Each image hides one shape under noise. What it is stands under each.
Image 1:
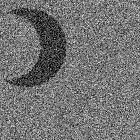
crescent
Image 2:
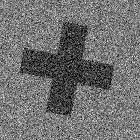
cross
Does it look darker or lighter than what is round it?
darker
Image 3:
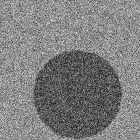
disc
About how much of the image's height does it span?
two thirds
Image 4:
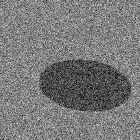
ellipse
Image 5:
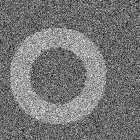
ring
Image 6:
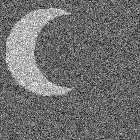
crescent
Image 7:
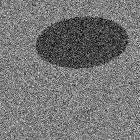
ellipse
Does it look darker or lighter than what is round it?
darker
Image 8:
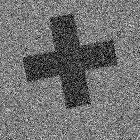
cross
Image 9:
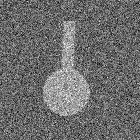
lollipop
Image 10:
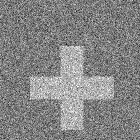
cross
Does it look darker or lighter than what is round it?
lighter
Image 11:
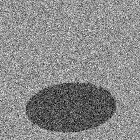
ellipse
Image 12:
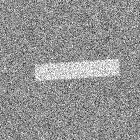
bar
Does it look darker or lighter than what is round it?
lighter
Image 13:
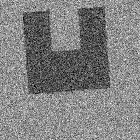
square with a notch
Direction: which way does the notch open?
up
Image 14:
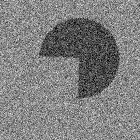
disc with a wedge cut out
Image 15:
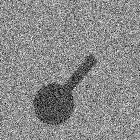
lollipop
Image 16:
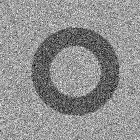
ring
